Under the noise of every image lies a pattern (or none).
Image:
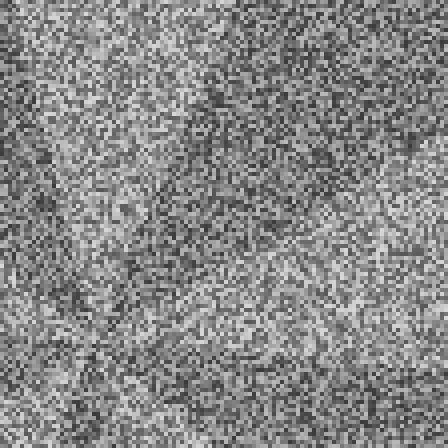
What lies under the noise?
spokes from one point
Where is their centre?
bottom left
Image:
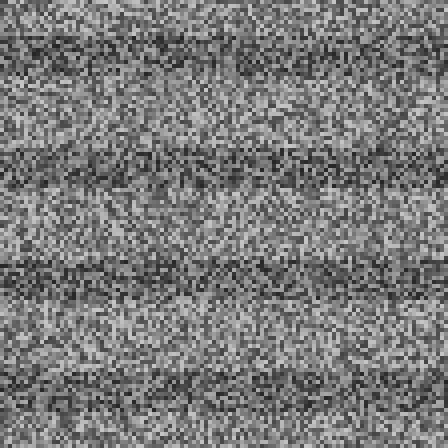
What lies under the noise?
horizontal stripes
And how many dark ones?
4
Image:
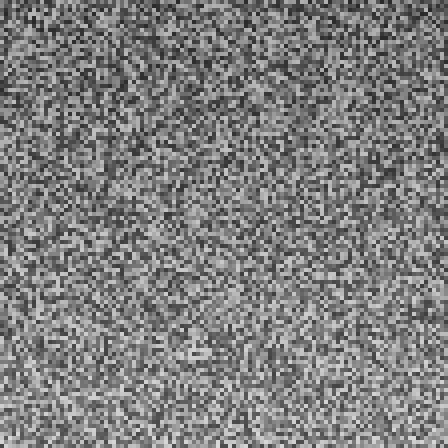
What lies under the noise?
a smooth slope
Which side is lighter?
bottom
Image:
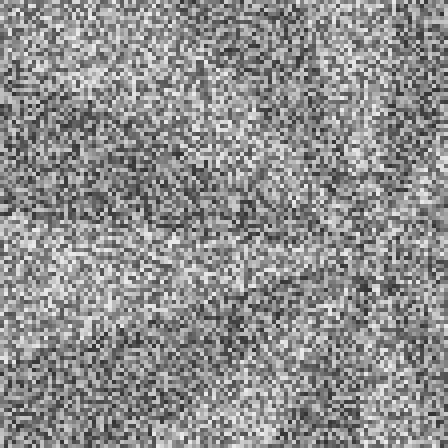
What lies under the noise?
spokes from one point
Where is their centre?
middle right
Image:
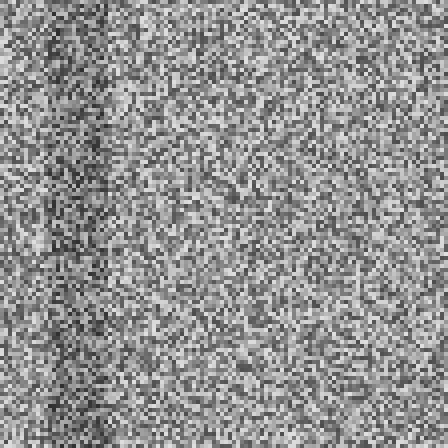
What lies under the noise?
one vertical stripe
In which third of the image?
left
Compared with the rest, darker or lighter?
darker
